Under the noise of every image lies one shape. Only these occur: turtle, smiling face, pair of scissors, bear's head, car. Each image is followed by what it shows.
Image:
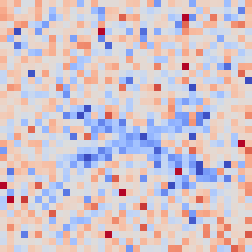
pair of scissors
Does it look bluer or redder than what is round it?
bluer
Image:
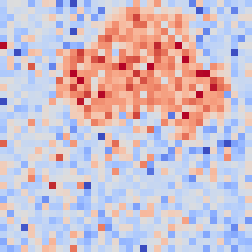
car
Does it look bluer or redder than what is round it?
redder
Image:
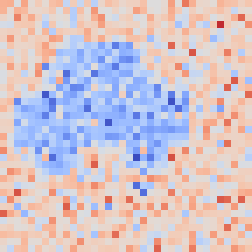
car
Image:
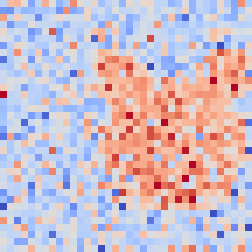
bear's head
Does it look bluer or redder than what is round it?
redder
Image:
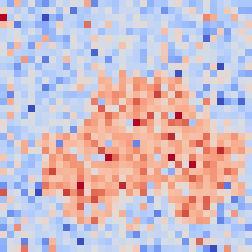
car
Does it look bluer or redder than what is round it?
redder
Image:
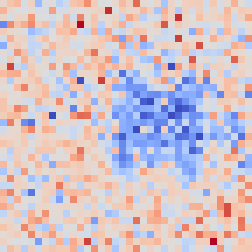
turtle
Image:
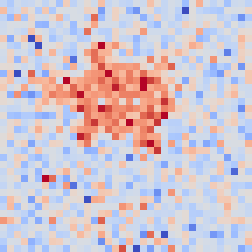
turtle
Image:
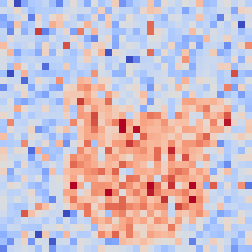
bear's head
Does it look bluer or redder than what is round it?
redder
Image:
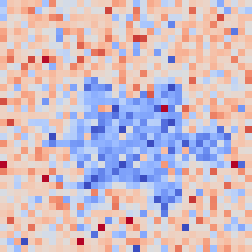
turtle
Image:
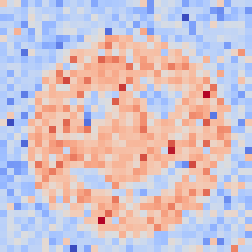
smiling face
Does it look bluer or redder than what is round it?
redder
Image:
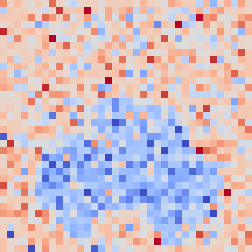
car
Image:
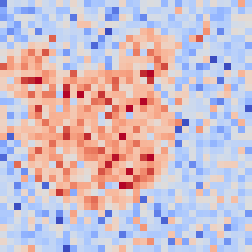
bear's head
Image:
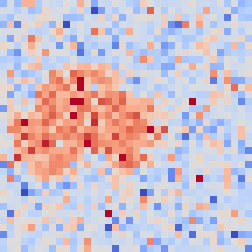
car
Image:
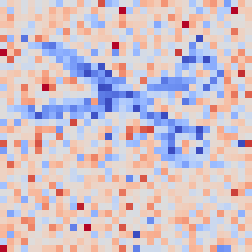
pair of scissors
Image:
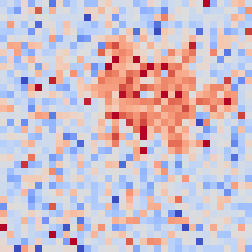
turtle
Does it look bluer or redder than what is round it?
redder
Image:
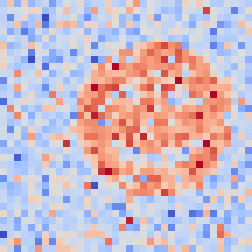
smiling face
